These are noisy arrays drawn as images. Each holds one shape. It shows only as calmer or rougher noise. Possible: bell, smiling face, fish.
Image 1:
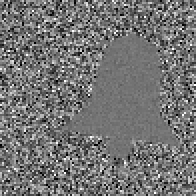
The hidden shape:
bell
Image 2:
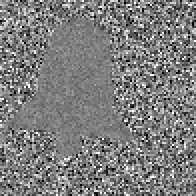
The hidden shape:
bell
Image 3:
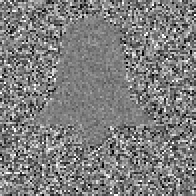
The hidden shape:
bell
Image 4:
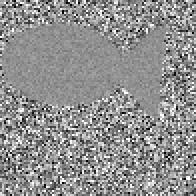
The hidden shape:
fish
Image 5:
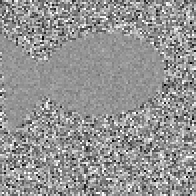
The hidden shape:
fish
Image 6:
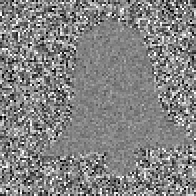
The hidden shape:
bell
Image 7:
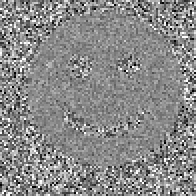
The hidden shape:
smiling face
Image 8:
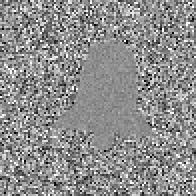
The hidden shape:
bell
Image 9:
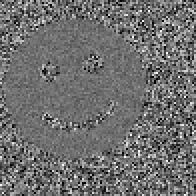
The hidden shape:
smiling face
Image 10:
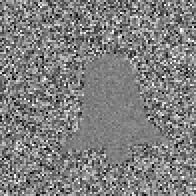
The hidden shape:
bell
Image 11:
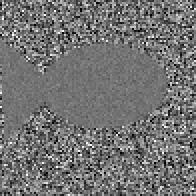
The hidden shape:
fish
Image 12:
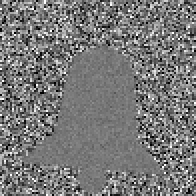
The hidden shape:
bell
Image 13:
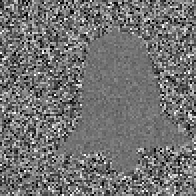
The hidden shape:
bell
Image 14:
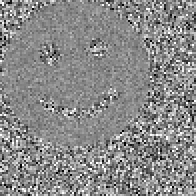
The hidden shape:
smiling face
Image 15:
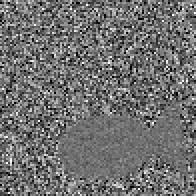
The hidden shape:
fish
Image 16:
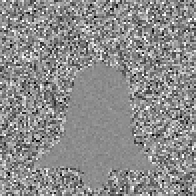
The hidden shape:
bell
